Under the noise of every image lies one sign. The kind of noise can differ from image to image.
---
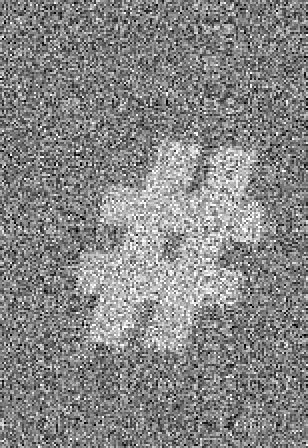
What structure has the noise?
low rank plus noise
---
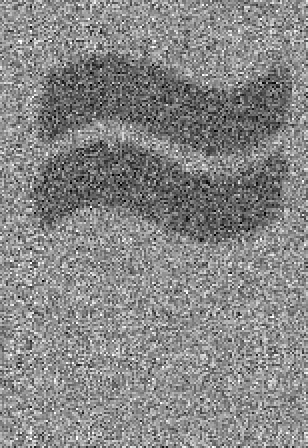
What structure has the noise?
low rank plus noise
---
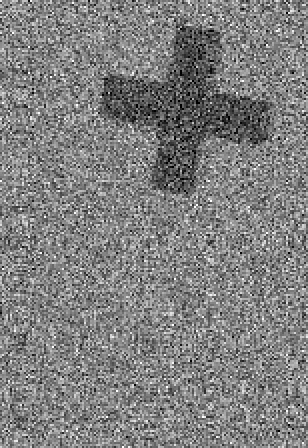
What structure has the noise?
low rank plus noise
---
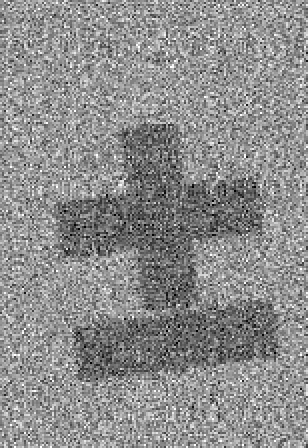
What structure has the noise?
low rank plus noise
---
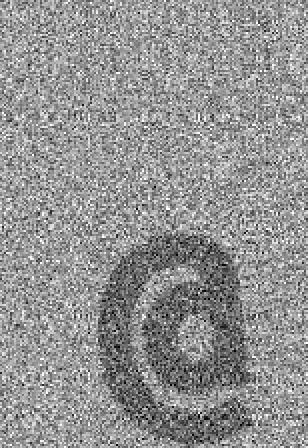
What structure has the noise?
low rank plus noise
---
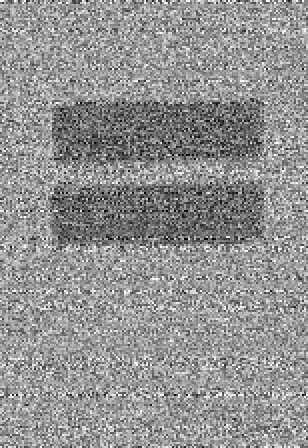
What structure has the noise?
rows of uneven size
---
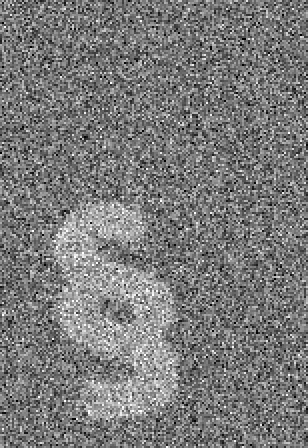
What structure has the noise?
independent entries
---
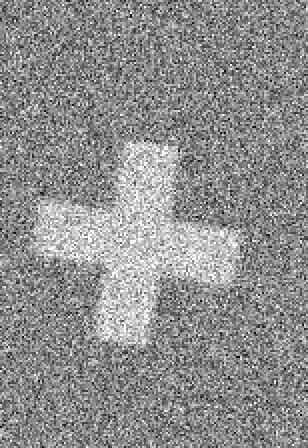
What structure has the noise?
independent entries
